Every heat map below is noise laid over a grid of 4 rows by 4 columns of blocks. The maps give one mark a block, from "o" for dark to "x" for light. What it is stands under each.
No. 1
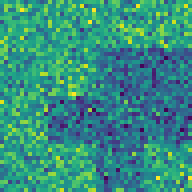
x x x x
x x o o
x o o o
x x o x
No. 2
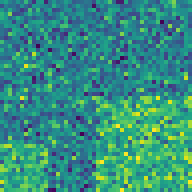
o o o o
o o o o
o o x x
x o x x
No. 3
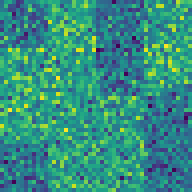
o x o x
x x o x
x x x o
o x x o
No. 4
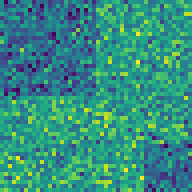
o o x x
o o x x
x x x x
x x x o
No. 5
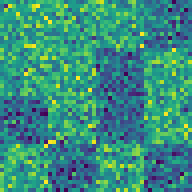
x x x o
x x o x
o x o x
x o x o
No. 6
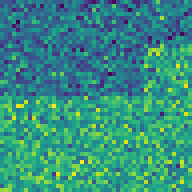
o o o o
o o o x
x x x x
x x x x
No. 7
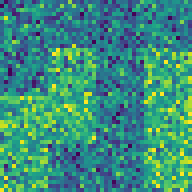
o o o o
o x o x
x x o x
x o o x
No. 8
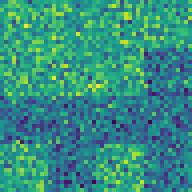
x x x x
x x x o
o o o o
x o x o
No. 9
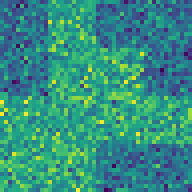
o x o o
o x x o
x x x x
x x o o
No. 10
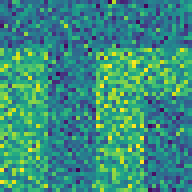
o o o o
x o x x
x o x o
x o x o
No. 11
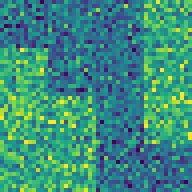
o o o x
x o o x
x x o x
x x o o
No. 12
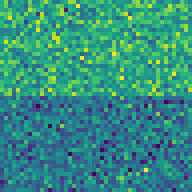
x x x x
x x x x
o o o o
o o o o
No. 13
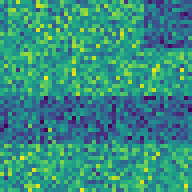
x x x o
x x x x
o o o o
x x x x
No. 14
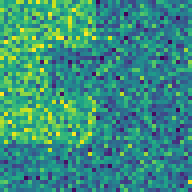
x x o o
x o o o
x x o o
o o o o
